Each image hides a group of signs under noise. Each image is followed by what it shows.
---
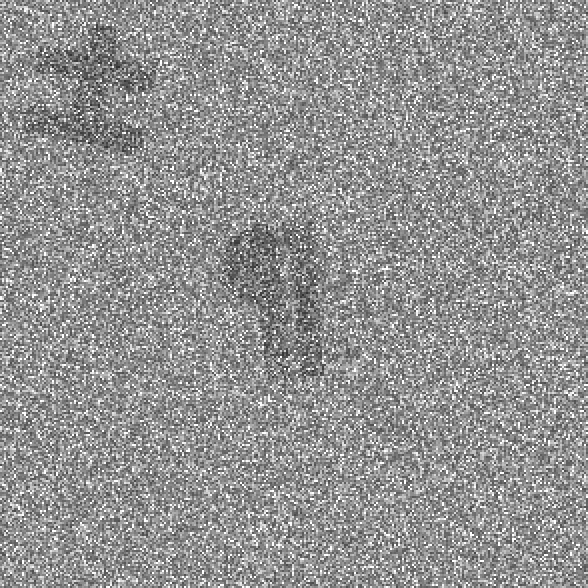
top left: plus-minus sign; centre: pilcrow
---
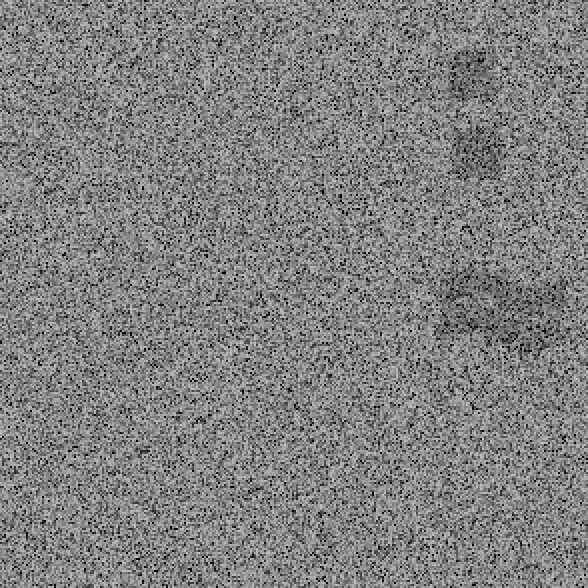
top right: colon; middle right: approximately sign
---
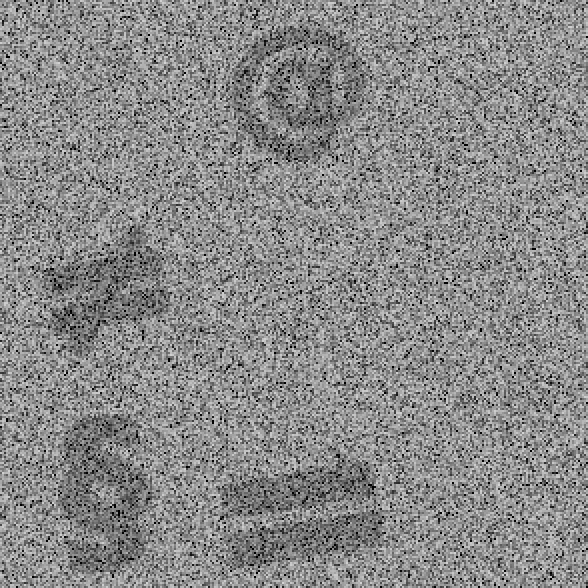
top middle: at sign; middle left: not-equal sign; bottom left: section sign; bottom middle: equals sign
